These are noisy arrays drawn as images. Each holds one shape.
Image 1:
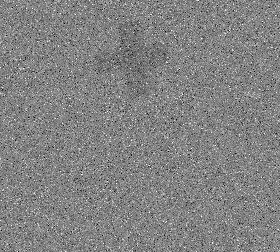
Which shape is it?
cross
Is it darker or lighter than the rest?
darker
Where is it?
top middle
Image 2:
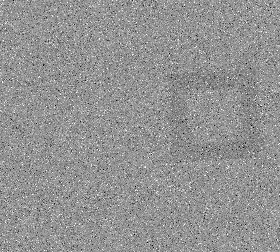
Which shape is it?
square frame
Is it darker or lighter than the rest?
darker
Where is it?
middle right
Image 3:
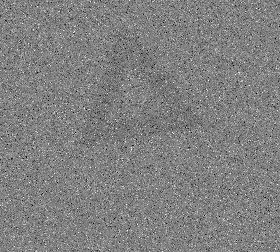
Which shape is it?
triangle frame
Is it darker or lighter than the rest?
darker
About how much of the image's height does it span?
half
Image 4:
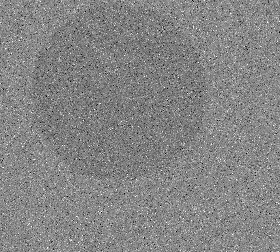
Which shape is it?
disc
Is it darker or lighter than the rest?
darker
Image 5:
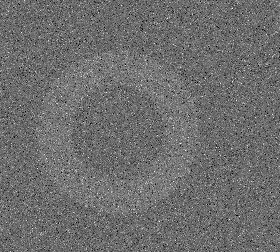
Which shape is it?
ring
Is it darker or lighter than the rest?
lighter
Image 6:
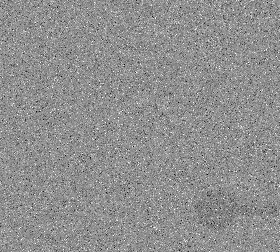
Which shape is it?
lollipop
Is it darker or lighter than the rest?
darker
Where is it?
bottom right
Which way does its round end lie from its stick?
left
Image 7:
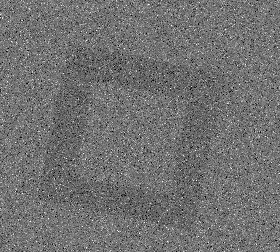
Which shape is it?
square frame
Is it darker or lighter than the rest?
darker
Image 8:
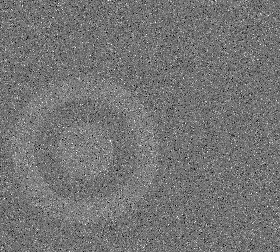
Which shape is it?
bullseye
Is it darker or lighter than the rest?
lighter
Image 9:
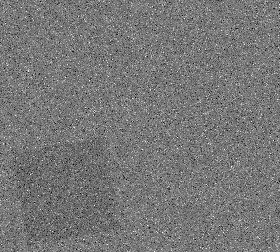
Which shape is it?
square
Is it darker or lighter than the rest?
darker
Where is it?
bottom left
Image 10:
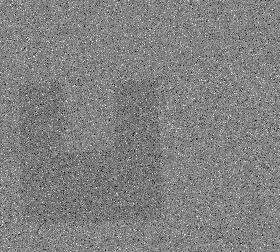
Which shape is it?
square with a notch
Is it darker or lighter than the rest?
darker
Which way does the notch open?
up
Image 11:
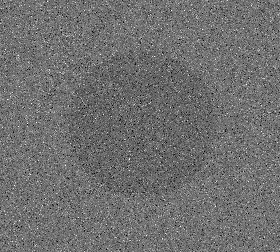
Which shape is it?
disc
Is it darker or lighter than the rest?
darker
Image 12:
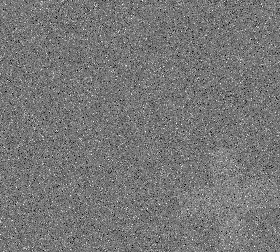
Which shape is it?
cross
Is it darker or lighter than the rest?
lighter
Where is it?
bottom right
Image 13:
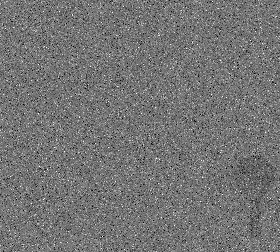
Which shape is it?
lollipop
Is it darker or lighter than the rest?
darker
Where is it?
bottom right
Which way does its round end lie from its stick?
up
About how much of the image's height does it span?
a third
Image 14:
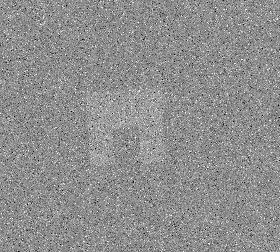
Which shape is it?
square with a notch
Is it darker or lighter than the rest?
lighter
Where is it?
centre
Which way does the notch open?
down
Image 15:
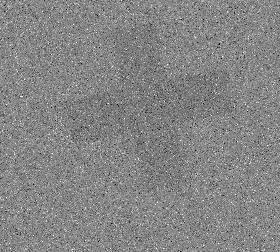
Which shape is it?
cross
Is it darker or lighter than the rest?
darker
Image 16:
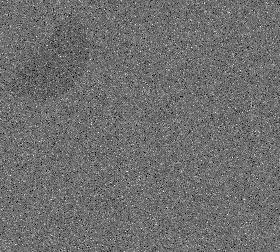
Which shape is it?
half disc
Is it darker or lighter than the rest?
darker
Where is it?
top left
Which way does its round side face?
down and right
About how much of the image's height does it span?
a third
